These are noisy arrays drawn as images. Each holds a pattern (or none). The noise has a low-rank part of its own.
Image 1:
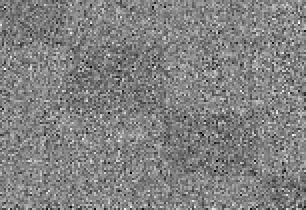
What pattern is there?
blocks along the diagonal
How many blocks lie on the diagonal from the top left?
4
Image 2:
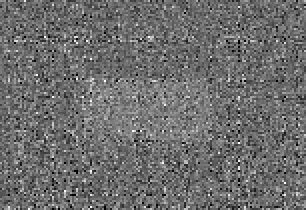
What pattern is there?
one block
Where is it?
centre
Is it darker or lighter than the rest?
lighter
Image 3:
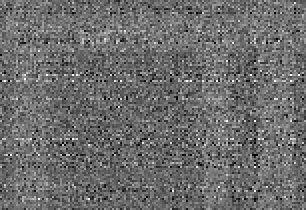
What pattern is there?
bands of rows crossing bands of columns
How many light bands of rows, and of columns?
1 and 3
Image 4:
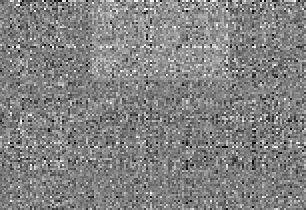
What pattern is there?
one block
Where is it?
top middle
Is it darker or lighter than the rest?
lighter
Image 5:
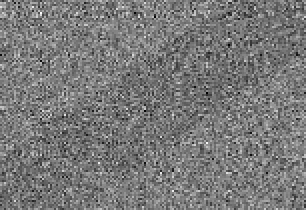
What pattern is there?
a diagonal band
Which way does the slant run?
bottom left to top right
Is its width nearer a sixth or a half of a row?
a half
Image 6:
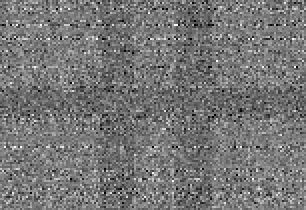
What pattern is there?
bands of rows crossing bands of columns
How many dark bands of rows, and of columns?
1 and 2
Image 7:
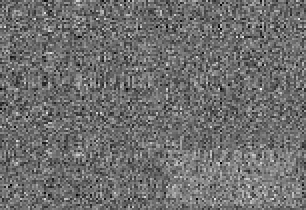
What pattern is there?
one block
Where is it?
bottom right
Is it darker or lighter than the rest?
lighter
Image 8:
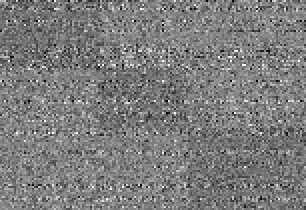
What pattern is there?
blocks along the diagonal
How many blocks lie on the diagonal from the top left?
3
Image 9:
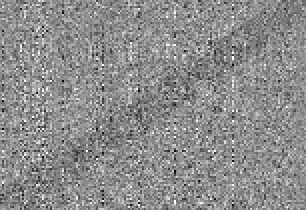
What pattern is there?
a diagonal band
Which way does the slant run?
bottom left to top right
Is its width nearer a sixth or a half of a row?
a sixth
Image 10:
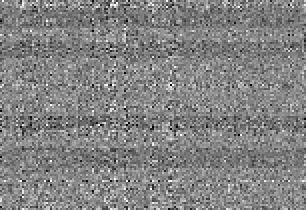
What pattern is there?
bands of rows
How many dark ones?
4
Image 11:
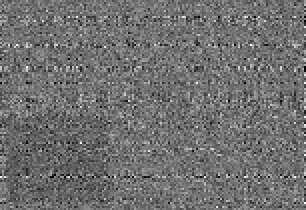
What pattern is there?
one block
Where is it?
bottom left
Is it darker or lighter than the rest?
darker
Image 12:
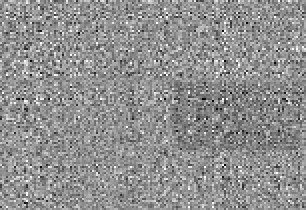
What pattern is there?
one block
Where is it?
middle right
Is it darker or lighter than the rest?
darker
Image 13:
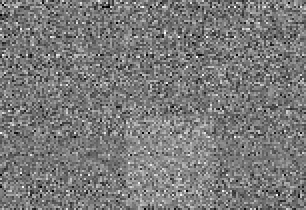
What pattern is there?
one block
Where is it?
bottom middle
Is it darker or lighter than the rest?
lighter
